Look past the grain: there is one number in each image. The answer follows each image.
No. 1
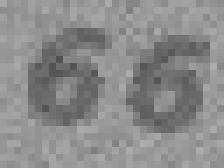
66
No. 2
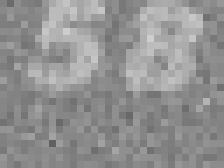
58
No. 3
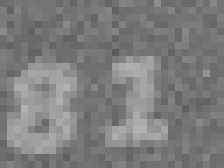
81
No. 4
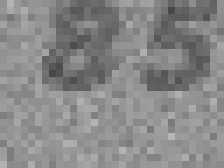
85
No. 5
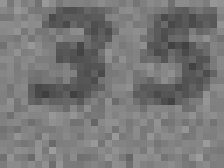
35
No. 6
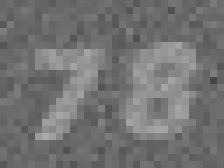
78
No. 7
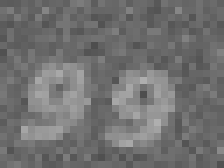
99
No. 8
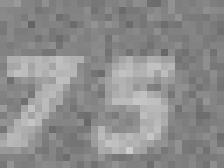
75
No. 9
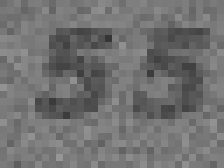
55
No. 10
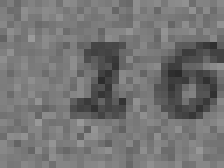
16
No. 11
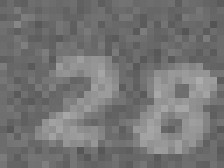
28
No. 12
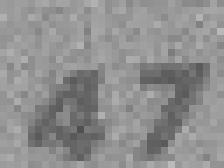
47
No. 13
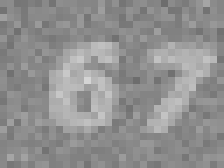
67
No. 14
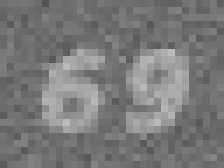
69
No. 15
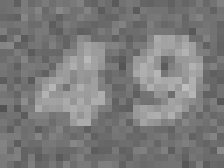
49
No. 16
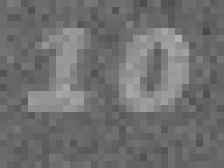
10
